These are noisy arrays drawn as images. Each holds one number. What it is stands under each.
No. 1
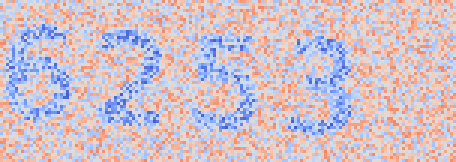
6253
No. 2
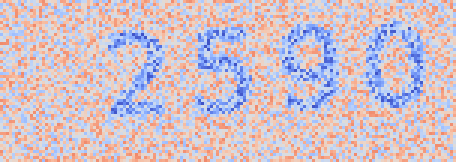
2590
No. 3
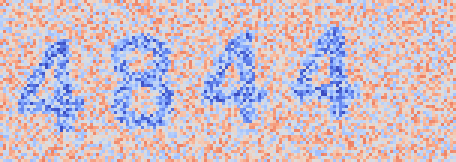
4844
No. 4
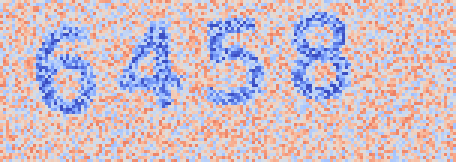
6458
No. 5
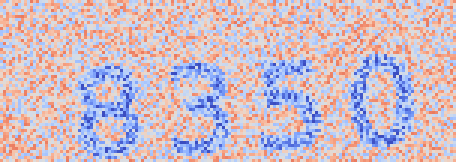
8350
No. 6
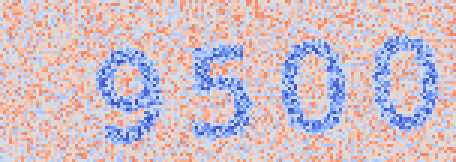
9500
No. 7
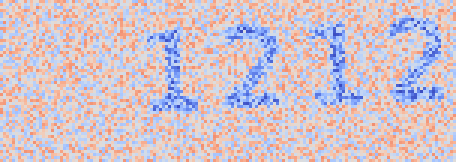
1212
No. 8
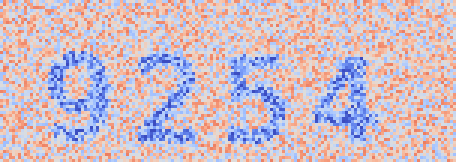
9254
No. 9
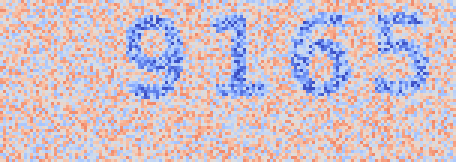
9165
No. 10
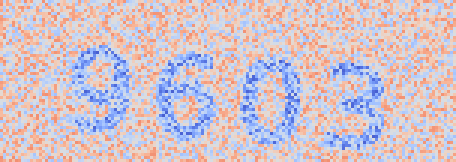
9603
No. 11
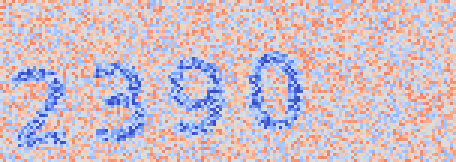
2390
